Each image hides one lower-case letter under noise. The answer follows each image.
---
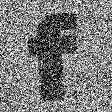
f
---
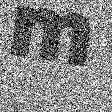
m
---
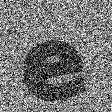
e
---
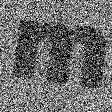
m
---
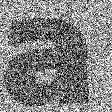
a
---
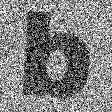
b
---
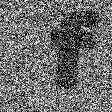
f
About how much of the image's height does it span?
two thirds
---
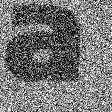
a
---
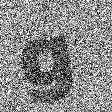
g
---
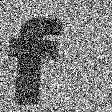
f
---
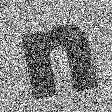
n
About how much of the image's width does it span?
two thirds
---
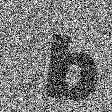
b
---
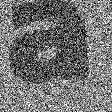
a
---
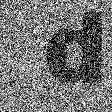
d
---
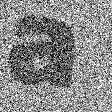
a
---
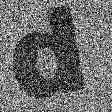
d
